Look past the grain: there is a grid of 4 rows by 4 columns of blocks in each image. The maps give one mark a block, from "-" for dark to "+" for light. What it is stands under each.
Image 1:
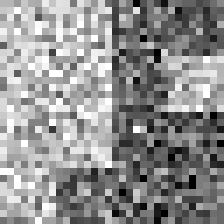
+ + - -
+ + - +
+ + - -
+ - - -
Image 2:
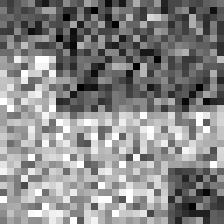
- - - -
+ - - -
+ + + +
+ + + -
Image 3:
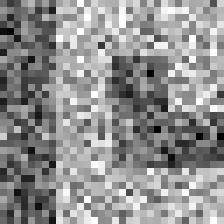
- + + +
- + - +
- + - -
- + + +
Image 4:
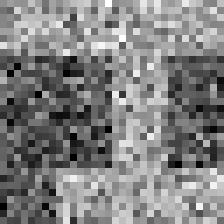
+ + + +
- - + -
- - + -
- + + +
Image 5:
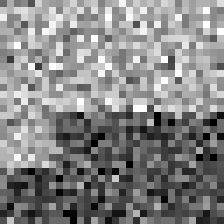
+ + + +
+ + + +
+ - - -
- - - -
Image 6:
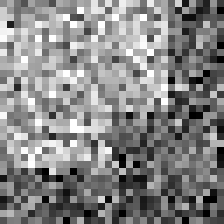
+ + + -
+ + + -
+ + - -
- - - -
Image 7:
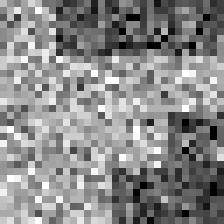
+ - - -
+ + + +
+ + + -
+ + - -
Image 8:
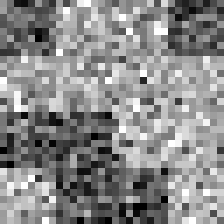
- + + -
+ + + +
- - + +
+ - - +
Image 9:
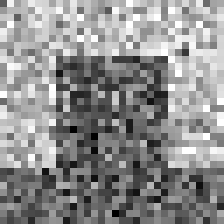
+ + + +
+ - - +
+ - - +
- - - -
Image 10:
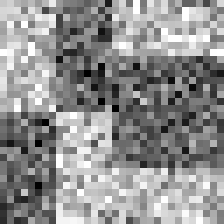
+ - + +
+ - - -
- + - -
- + + +
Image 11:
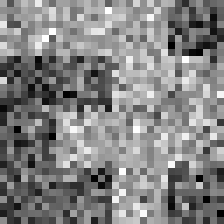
+ + + -
- - + +
- + + +
- - + -
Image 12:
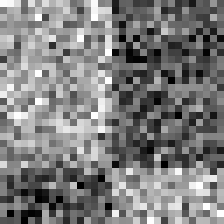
+ + - -
+ + - -
+ + - -
- - + +
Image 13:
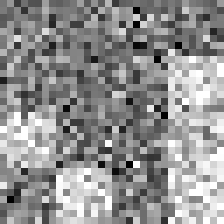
- - - -
- - - +
+ - - +
- + - +
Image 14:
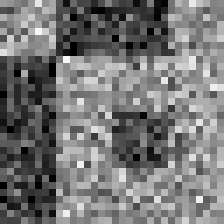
+ - - +
- + + +
- + - +
- + + +
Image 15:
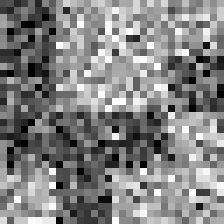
- + + +
- + + -
- - - +
+ - + +
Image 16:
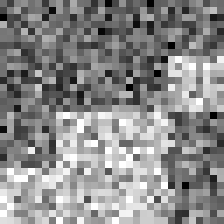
- - - -
- - - +
- + + -
+ + + -
